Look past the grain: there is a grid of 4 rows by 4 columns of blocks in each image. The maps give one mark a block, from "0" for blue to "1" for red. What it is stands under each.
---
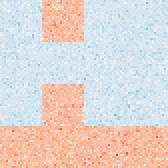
0100
0000
0100
1111
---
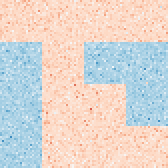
1111
0100
0110
0111
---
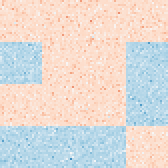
1111
0110
1110
0001
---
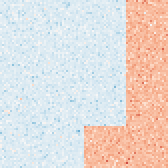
0001
0001
0001
0011
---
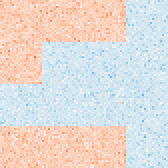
1110
1000
0000
1110
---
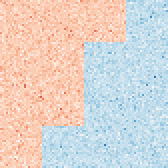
1110
1100
1100
1000
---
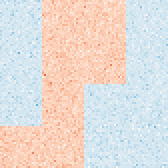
0110
0110
0100
1100
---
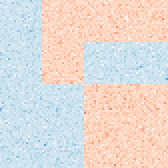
0111
0100
0011
0011
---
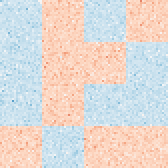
0101
0110
0100
1011
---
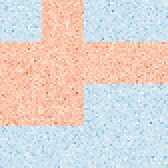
0100
1111
1100
0000
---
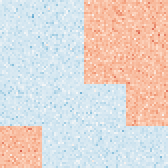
0011
0011
0001
1000
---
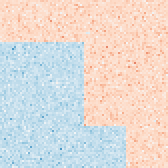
1111
0011
0011
0001
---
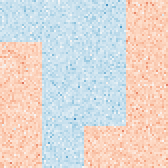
0001
1001
1001
1011
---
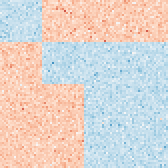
0111
1000
1100
1100
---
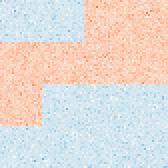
0011
1111
1000
0000
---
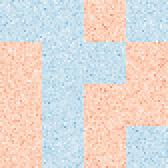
0010
1001
1011
1010
